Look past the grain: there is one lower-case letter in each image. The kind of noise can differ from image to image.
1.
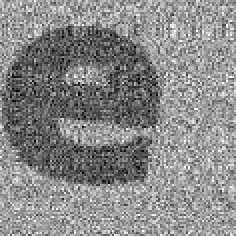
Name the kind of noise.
low rank plus noise
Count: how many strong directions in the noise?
three or four
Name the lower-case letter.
e
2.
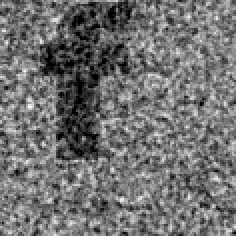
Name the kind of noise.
blotchy
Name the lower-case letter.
f
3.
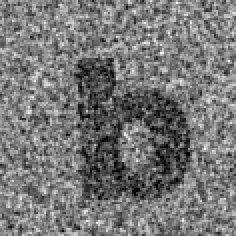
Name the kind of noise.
blotchy
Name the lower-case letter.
b
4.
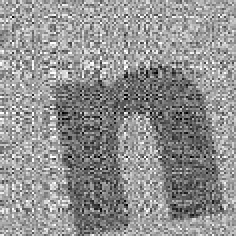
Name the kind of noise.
low rank plus noise
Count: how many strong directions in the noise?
two
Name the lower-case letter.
n
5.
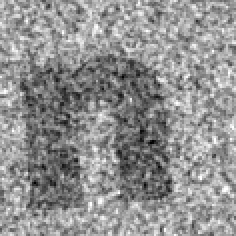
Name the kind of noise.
blotchy
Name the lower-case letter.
n
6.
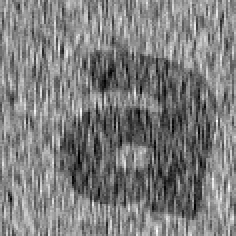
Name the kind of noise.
streaked along the columns
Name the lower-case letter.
a
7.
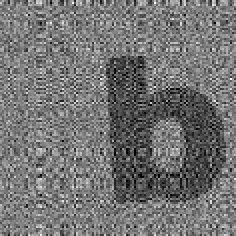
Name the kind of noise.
low rank plus noise
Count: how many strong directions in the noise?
one
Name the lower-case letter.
b
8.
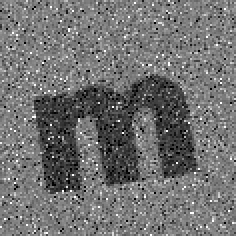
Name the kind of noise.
heavy tails
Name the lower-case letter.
m
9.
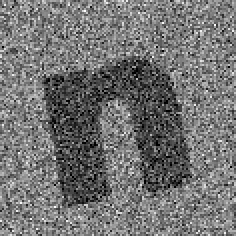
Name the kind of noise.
independent entries
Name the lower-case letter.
n
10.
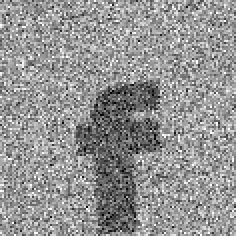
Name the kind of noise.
independent entries
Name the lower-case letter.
f
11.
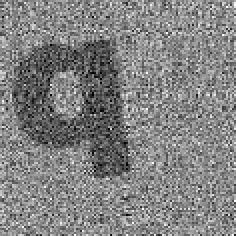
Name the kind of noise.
low rank plus noise
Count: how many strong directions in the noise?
five to eight
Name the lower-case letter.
q
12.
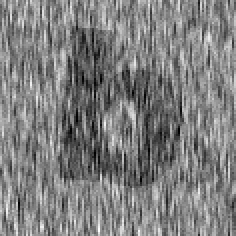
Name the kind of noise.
streaked along the columns
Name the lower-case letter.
b
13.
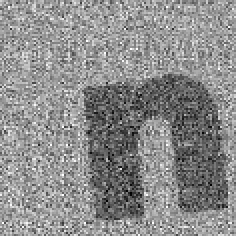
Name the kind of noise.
low rank plus noise
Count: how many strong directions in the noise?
five to eight
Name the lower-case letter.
n
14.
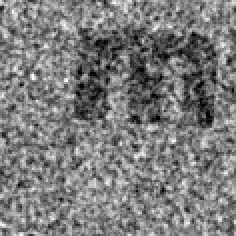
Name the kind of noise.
blotchy
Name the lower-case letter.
m
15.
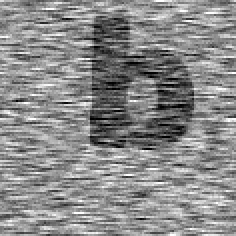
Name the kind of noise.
streaked along the rows
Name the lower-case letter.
b
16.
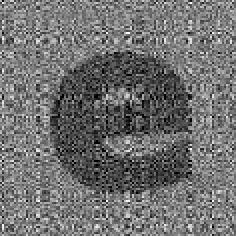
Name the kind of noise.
low rank plus noise
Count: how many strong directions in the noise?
two
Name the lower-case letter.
e
